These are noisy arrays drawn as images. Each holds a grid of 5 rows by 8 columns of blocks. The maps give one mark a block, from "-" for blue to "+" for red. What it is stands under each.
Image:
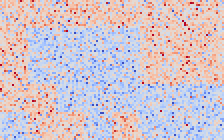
+ + + + + + + +
+ - - - - + + +
+ - - - - + + +
+ + - - - - - -
- + + - + - - -
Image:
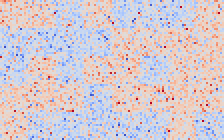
+ + - + - - - +
- - - - + + + +
- + - + + - + +
+ + + - + + + +
+ - - - - - + -
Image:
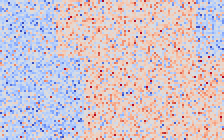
- - + + + + + -
- - + + + + + -
- - - + + + + +
- - - + + + + +
- - - + + + + +
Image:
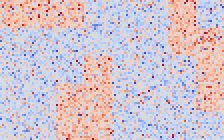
+ + + - - - + -
- - - - - - + +
- - - + - - - +
- - + + - - - +
- - + + - - - -
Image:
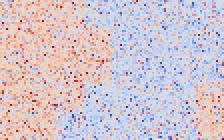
+ + + - - - - -
+ + + + - - - -
+ + + + - - - -
+ + + - - - - +
+ + - - - - - +
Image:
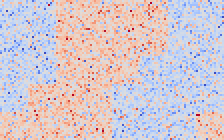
- - + + + + - -
- - + + + + - -
- - + + + - - -
- + + + - - - -
+ + + + - - - +
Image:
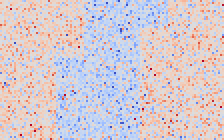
+ + + - - - + +
+ + + - - + + +
+ + - - - + + +
+ + - - - + + +
+ + - - - + + +
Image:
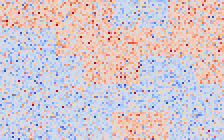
+ + + + - - + +
- - + + + + + +
- - - + + - - +
- - - - - - - -
- - - - + + - -
